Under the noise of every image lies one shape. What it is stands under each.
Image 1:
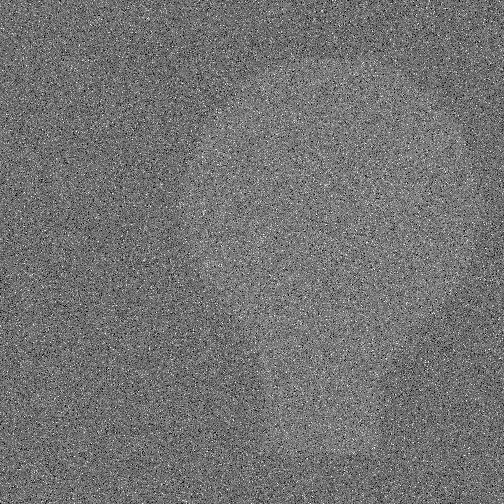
light bulb
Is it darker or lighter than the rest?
lighter
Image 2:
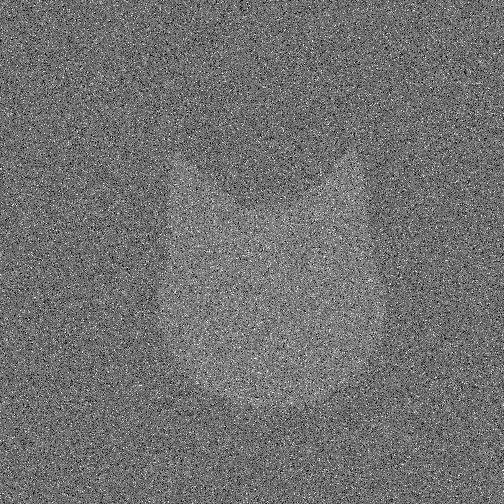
cat's head
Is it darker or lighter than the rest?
lighter
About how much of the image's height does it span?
half
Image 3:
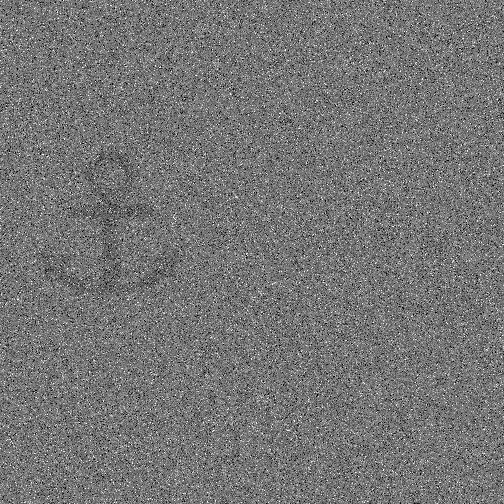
anchor
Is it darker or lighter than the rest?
darker
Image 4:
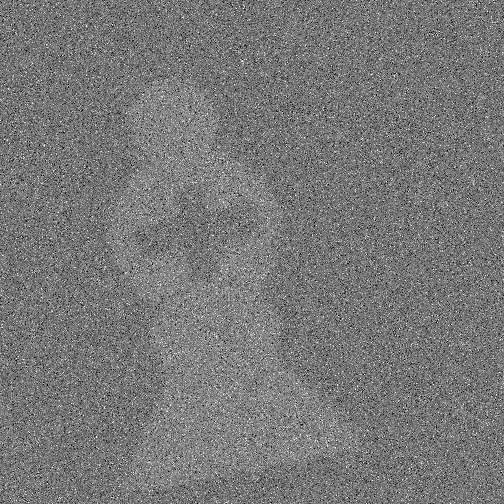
chess bishop
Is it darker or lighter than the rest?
lighter
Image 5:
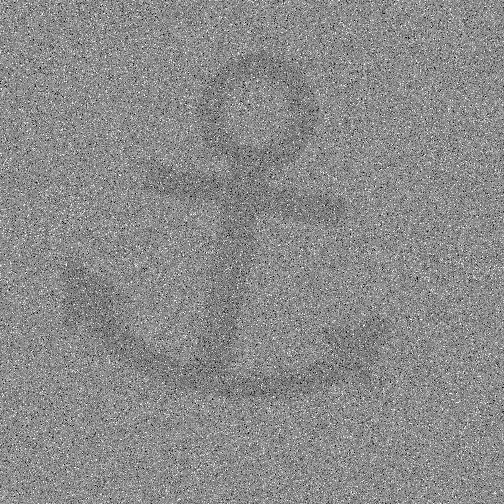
anchor
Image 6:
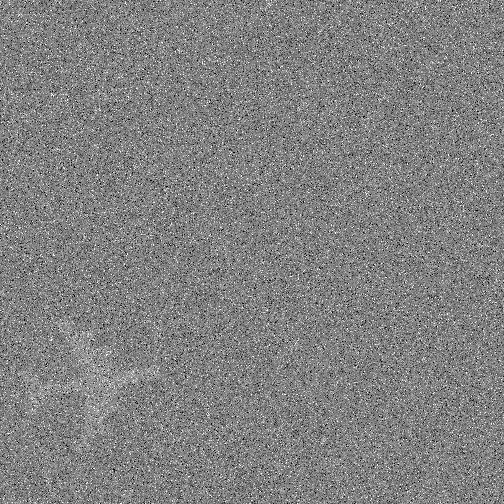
airplane
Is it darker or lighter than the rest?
lighter
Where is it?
bottom left
